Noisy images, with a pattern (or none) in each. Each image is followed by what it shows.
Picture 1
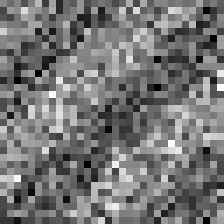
diagonal stripes
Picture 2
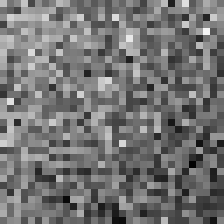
a smooth slope
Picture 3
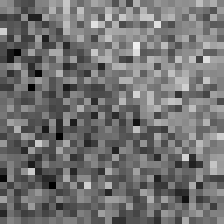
a sharp edge
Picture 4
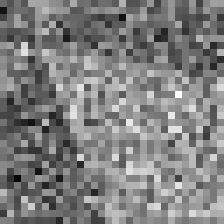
spokes from one point
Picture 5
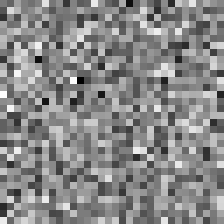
only noise
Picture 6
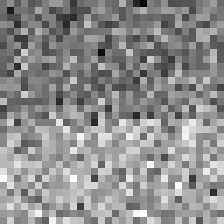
a sharp edge
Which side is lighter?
bottom
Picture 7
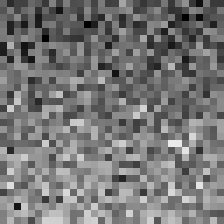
a smooth slope
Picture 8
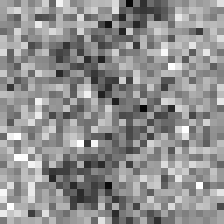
a wavy band
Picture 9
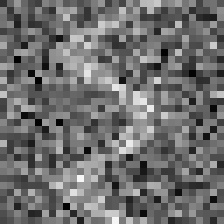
a wavy band
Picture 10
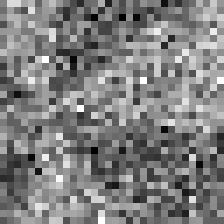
spokes from one point
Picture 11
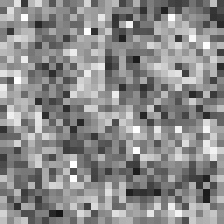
rings round one point
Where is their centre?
top right
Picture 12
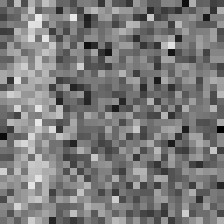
one vertical stripe
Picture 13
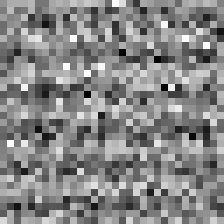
horizontal stripes
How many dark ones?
6
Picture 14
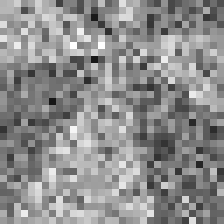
spokes from one point
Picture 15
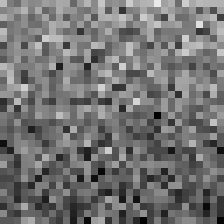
a smooth slope
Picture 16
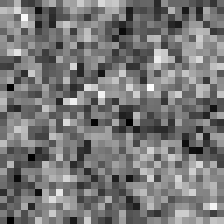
spokes from one point
